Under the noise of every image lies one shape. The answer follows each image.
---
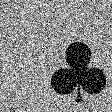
club
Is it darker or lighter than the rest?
darker
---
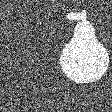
pear
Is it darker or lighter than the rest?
lighter
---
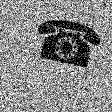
telephone
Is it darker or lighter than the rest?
darker
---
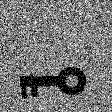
key
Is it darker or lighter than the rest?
darker
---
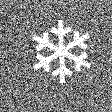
snowflake
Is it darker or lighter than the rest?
lighter
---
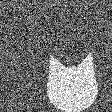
cat's head
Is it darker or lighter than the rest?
lighter
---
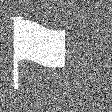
flag
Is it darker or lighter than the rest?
lighter
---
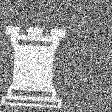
chess rook
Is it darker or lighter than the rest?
lighter
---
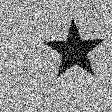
star
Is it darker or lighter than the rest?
darker
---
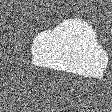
cloud
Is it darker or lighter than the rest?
lighter
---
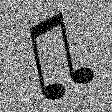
pair of musical notes
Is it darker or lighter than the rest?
darker
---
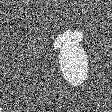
footprint
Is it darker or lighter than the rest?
lighter
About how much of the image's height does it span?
half
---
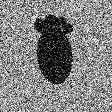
footprint
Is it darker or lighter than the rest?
darker
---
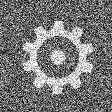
gear
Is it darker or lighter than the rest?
lighter
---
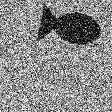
fish
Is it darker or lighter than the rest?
darker
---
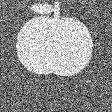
apple
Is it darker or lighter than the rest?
lighter
